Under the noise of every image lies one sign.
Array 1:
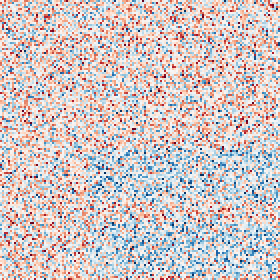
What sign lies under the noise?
equals sign
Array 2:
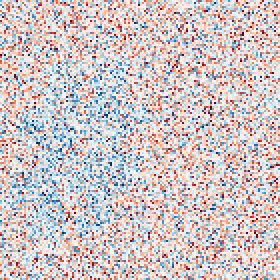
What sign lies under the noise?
hash sign
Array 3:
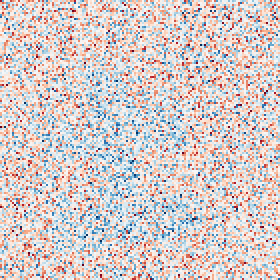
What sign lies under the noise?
plus-minus sign
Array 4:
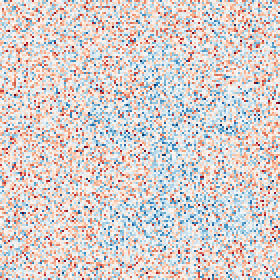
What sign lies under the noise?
plus-minus sign
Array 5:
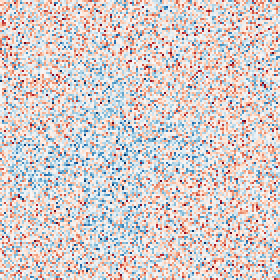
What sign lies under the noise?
plus sign
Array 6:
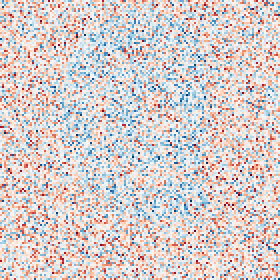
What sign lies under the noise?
at sign
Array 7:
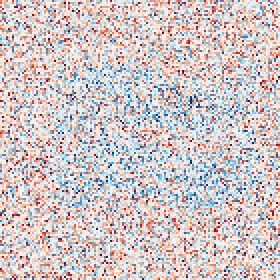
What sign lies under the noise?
approximately sign
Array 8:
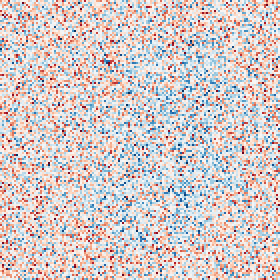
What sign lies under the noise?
hash sign
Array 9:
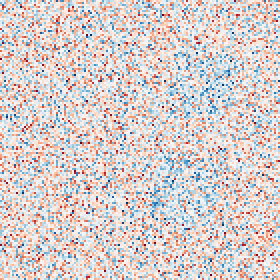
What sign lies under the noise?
colon
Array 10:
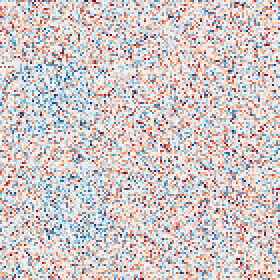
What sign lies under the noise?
colon
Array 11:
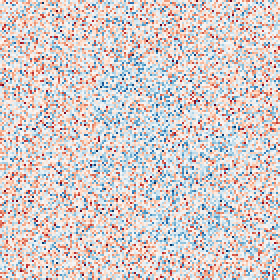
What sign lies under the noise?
percent sign
